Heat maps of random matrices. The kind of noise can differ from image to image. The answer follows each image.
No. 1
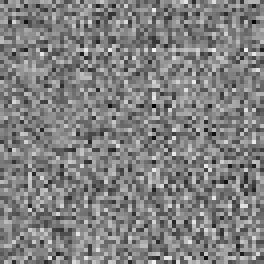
low rank plus noise
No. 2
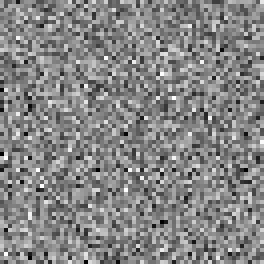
low rank plus noise
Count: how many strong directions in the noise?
two
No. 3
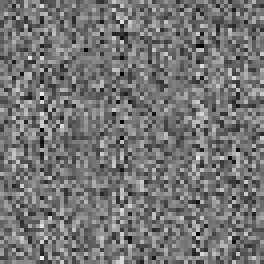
columns of uneven size
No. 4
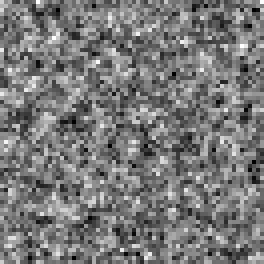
blotchy
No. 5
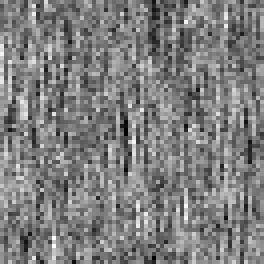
streaked along the columns
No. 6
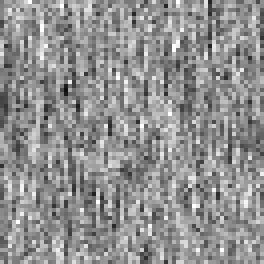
streaked along the columns
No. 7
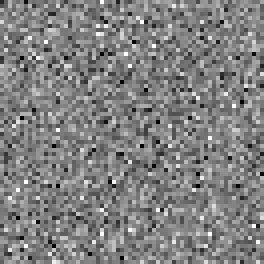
heavy tails
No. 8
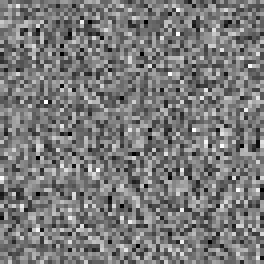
low rank plus noise
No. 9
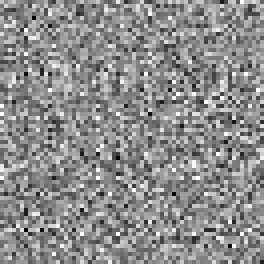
low rank plus noise
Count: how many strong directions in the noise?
two
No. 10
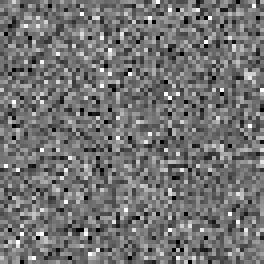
heavy tails
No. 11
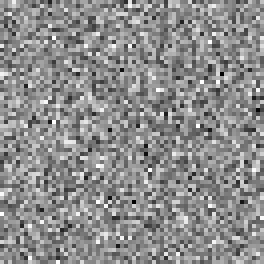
independent entries
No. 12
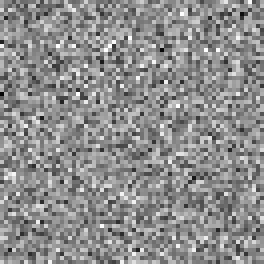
independent entries
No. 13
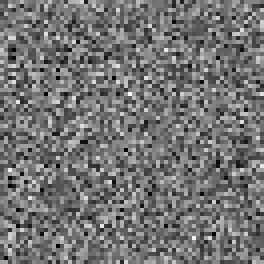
low rank plus noise
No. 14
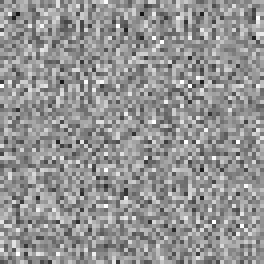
low rank plus noise
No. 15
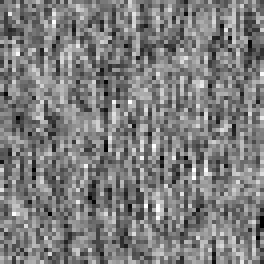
streaked along the columns
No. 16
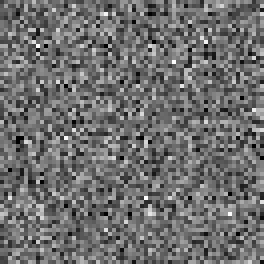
low rank plus noise
